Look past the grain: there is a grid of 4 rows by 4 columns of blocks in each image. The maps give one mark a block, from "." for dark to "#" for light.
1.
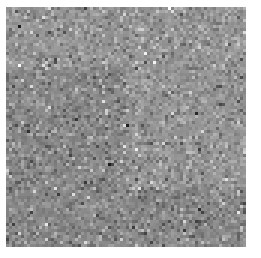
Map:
####
..##
..##
....
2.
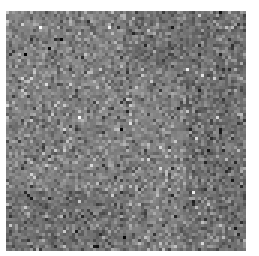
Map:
##..
###.
###.
..#.
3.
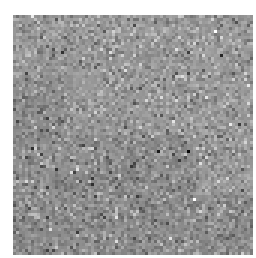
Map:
####
.###
...#
....
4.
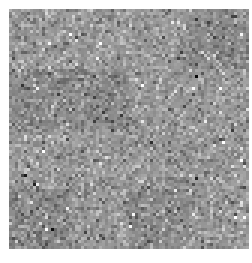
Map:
###.
..##
####
.#.#
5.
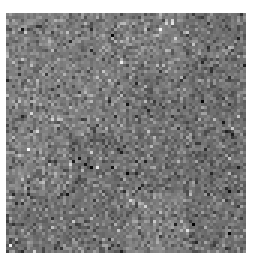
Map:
###.
##..
#...
..#.
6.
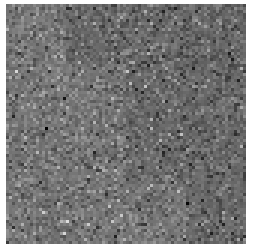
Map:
#...
##..
##..
###.
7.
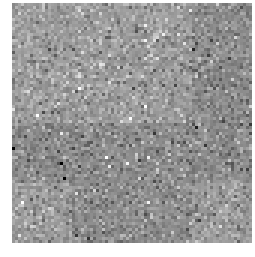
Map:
###.
###.
....
#..#
